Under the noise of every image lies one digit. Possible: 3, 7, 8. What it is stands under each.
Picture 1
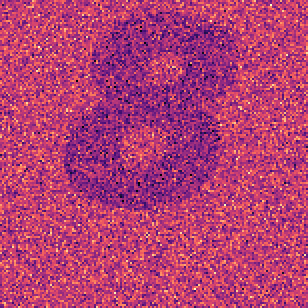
8
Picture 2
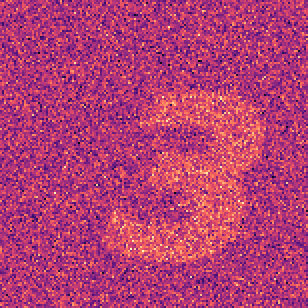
3
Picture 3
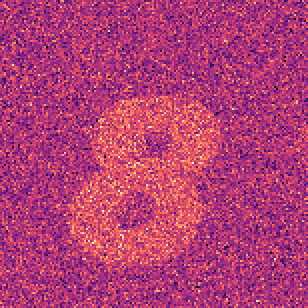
8
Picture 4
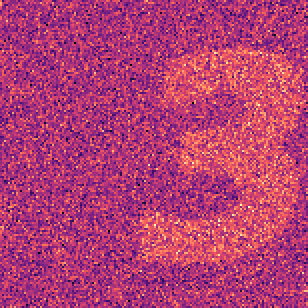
3
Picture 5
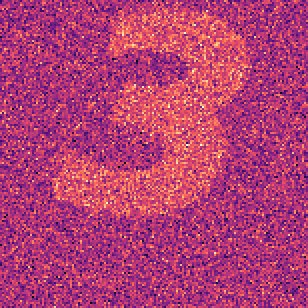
3
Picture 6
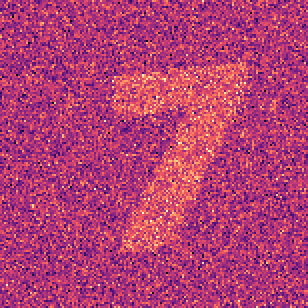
7
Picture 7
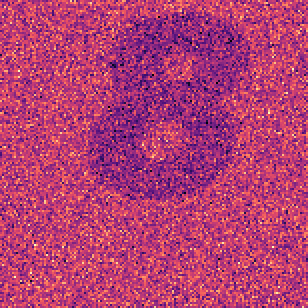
8
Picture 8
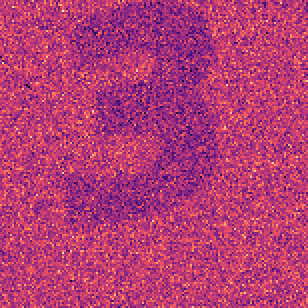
3
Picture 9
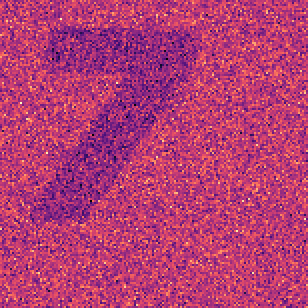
7
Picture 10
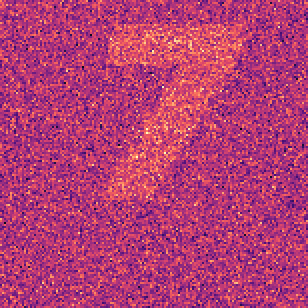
7
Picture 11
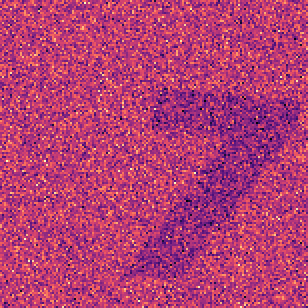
7
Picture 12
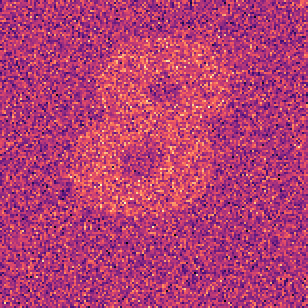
8
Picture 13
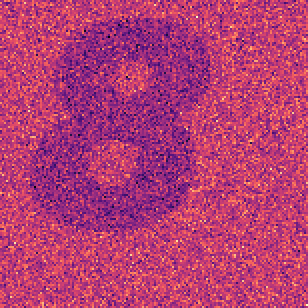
8
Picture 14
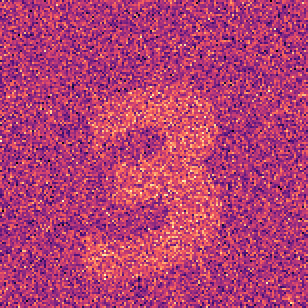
3
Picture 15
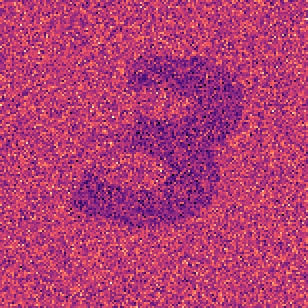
3
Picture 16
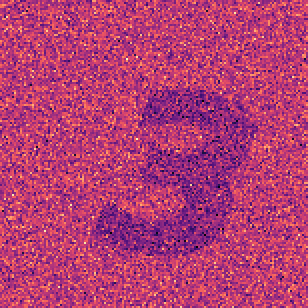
3
